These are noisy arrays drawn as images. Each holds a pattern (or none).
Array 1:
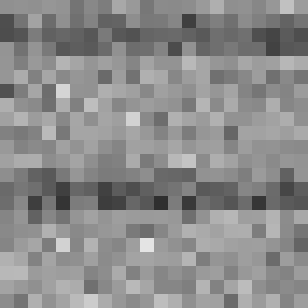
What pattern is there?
bands of rows
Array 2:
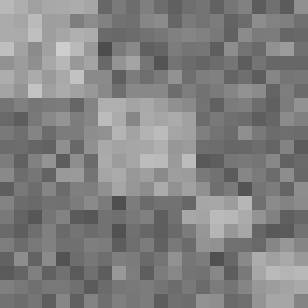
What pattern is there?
blocks along the diagonal
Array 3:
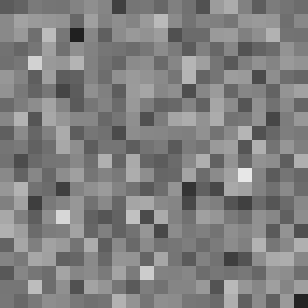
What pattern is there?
only noise
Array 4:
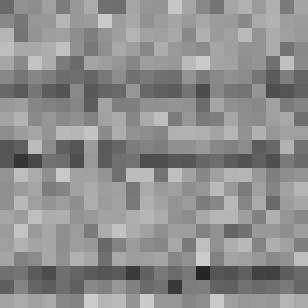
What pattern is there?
bands of rows
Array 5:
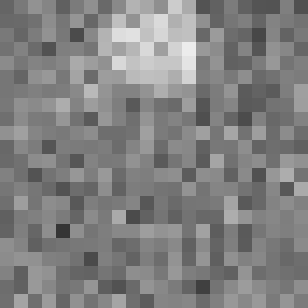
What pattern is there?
one block
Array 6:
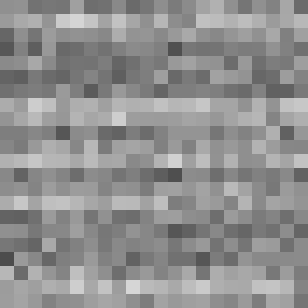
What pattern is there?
bands of rows
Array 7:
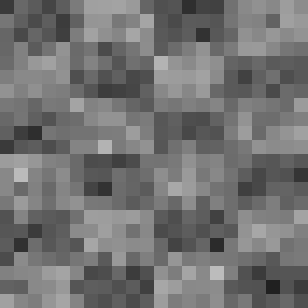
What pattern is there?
a checkerboard
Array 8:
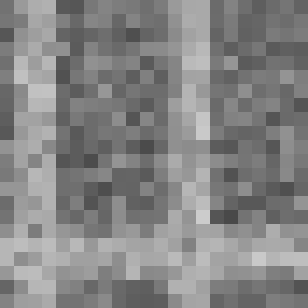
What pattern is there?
bands of rows crossing bands of columns
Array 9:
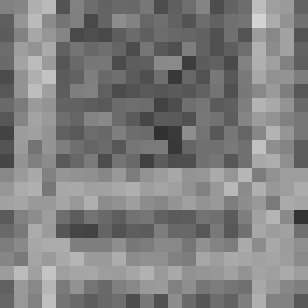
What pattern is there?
bands of rows crossing bands of columns
